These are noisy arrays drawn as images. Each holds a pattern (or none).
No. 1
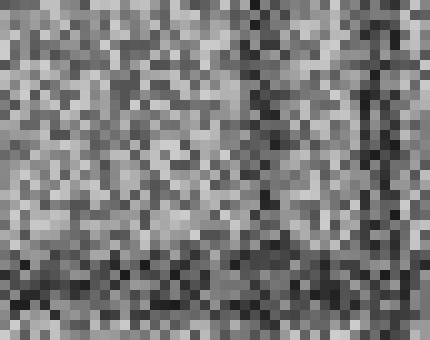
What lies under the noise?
bands of rows crossing bands of columns
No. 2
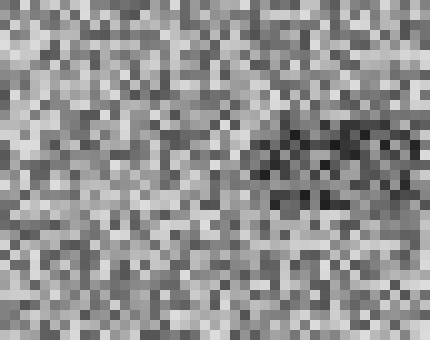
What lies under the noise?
one block
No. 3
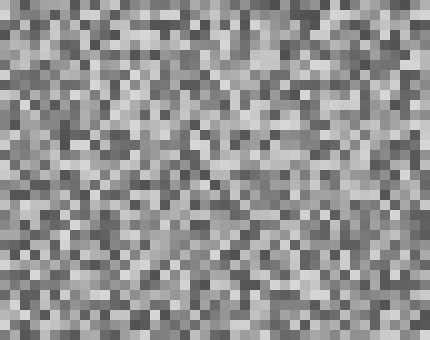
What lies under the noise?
only noise
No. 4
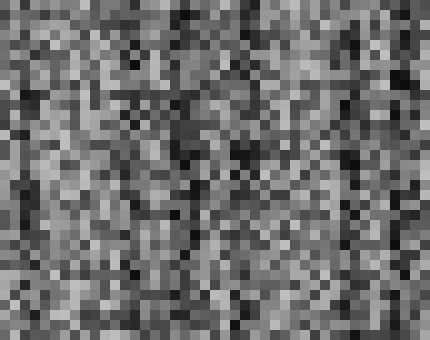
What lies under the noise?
bands of columns
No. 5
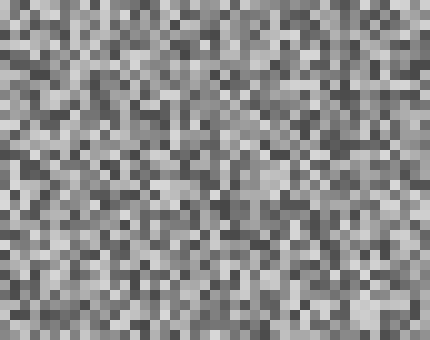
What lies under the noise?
only noise
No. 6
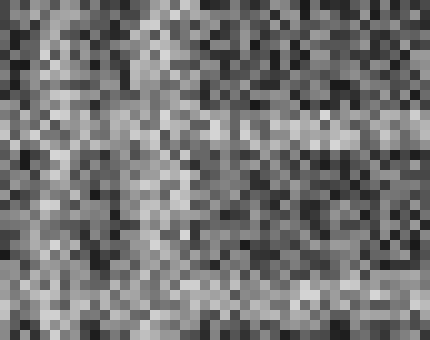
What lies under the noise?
bands of rows crossing bands of columns
